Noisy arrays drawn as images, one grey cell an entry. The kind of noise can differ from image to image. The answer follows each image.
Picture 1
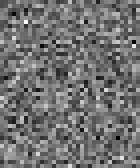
low rank plus noise
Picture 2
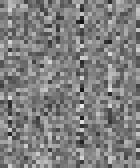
columns of uneven size
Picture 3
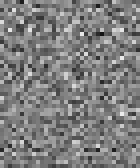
low rank plus noise
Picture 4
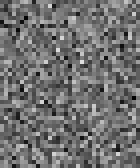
independent entries
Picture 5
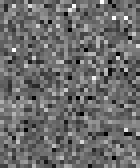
heavy tails
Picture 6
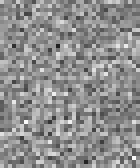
low rank plus noise
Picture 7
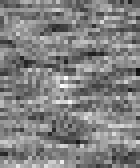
streaked along the rows
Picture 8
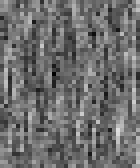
streaked along the columns
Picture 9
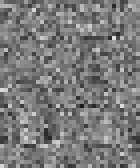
low rank plus noise
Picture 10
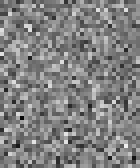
independent entries
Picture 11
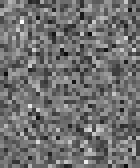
low rank plus noise
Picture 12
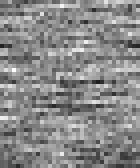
streaked along the rows
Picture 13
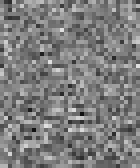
low rank plus noise
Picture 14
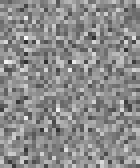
low rank plus noise
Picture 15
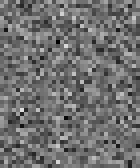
independent entries
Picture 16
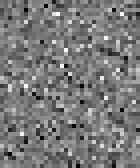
heavy tails
